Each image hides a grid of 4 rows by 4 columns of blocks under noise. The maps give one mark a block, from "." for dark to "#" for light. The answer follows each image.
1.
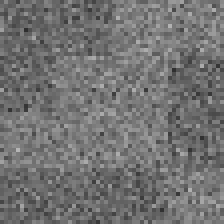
..##
.##.
###.
...#
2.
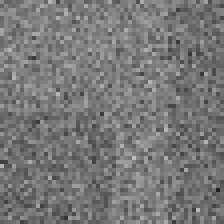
###.
###.
..#.
..#.
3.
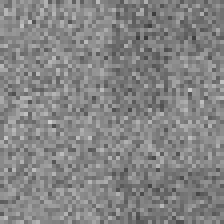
##..
##.#
####
##..
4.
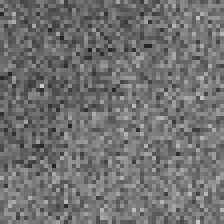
...#
..##
.###
####
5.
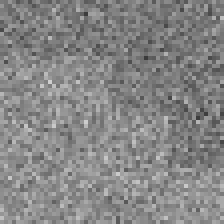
....
##..
###.
####
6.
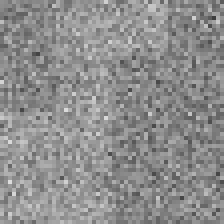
.##.
.#..
##..
##..
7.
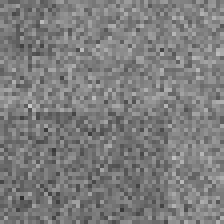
.###
####
...#
...#
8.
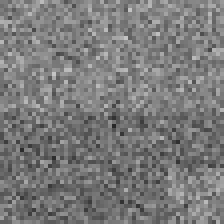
####
####
....
...#
